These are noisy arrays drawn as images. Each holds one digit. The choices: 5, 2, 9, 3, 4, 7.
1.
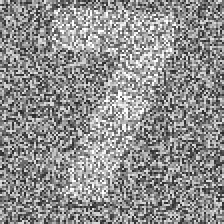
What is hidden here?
light 7
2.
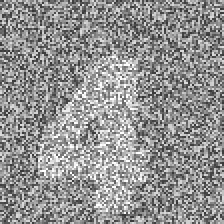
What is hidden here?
light 4
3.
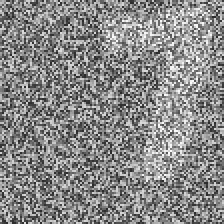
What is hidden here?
light 7
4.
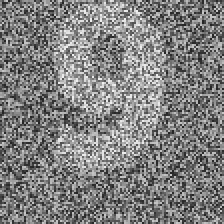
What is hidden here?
light 9
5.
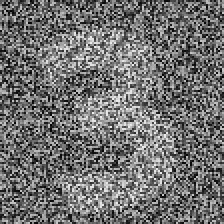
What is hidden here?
light 3
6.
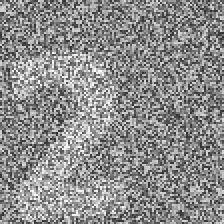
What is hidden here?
light 2
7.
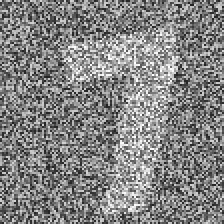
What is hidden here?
light 7
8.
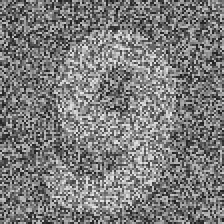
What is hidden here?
light 9
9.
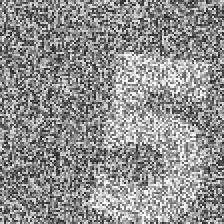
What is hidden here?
light 5
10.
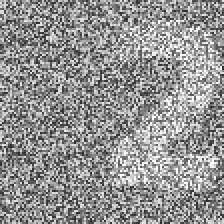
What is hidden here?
light 2
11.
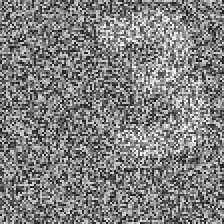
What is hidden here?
light 3
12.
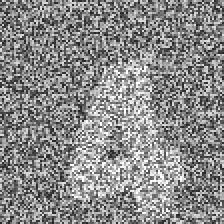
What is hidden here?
light 4
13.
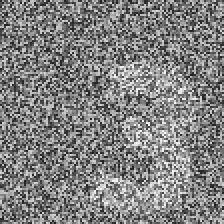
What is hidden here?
light 3
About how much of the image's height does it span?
two thirds
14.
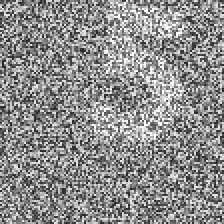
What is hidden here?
light 5
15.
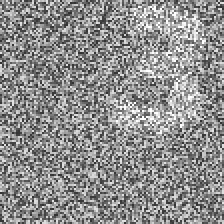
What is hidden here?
light 3
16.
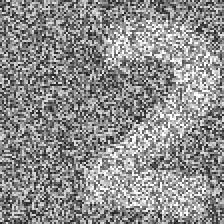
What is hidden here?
light 2
